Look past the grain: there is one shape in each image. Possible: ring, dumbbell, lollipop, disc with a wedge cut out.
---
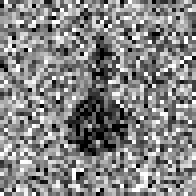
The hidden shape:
lollipop
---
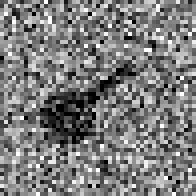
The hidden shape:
lollipop
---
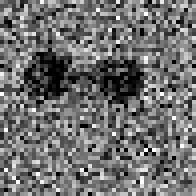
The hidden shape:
dumbbell
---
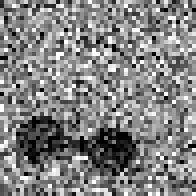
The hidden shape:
dumbbell
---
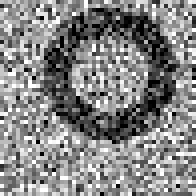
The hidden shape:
ring
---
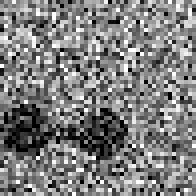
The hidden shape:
dumbbell
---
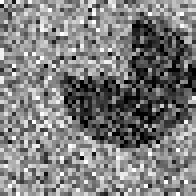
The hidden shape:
disc with a wedge cut out
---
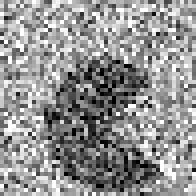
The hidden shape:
disc with a wedge cut out
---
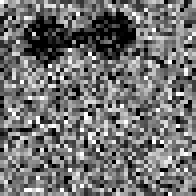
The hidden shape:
dumbbell
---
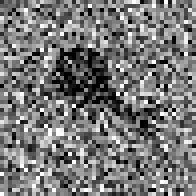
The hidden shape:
lollipop
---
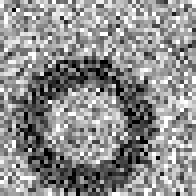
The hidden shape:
ring
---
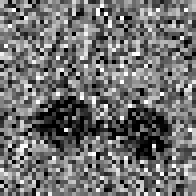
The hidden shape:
dumbbell
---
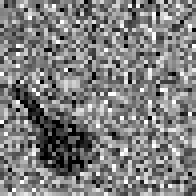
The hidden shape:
lollipop
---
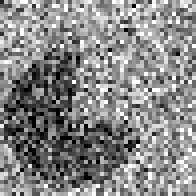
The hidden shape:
disc with a wedge cut out
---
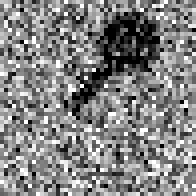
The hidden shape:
lollipop
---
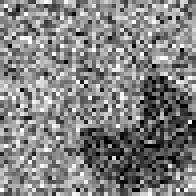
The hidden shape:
disc with a wedge cut out
